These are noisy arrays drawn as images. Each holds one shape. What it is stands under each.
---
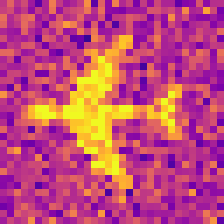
light airplane
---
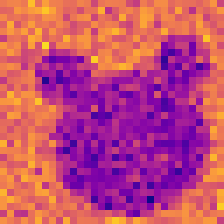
dark bear's head
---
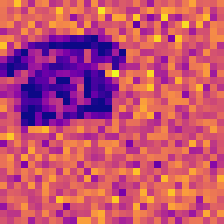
dark telephone
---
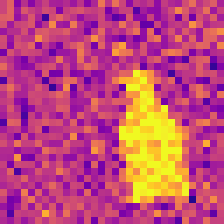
light bottle
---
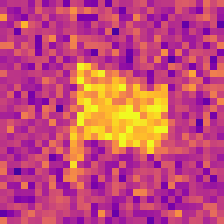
light flag
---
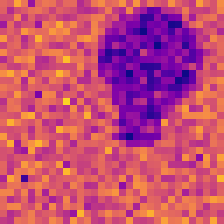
dark light bulb
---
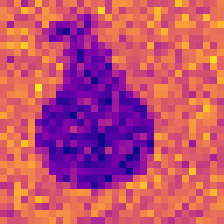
dark pear
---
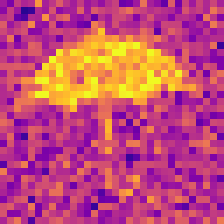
light umbrella
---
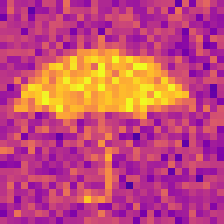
light umbrella
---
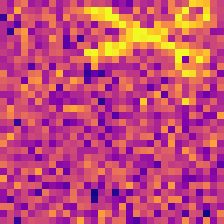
light pair of scissors
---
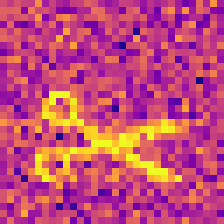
light pair of scissors
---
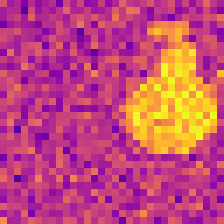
light pear
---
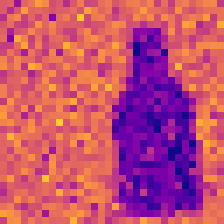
dark bottle
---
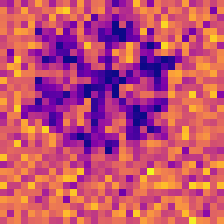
dark snowflake
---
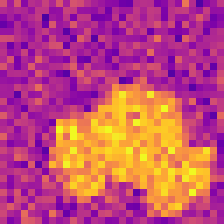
light car
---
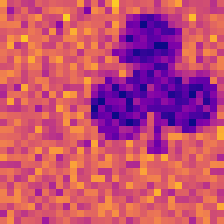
dark club
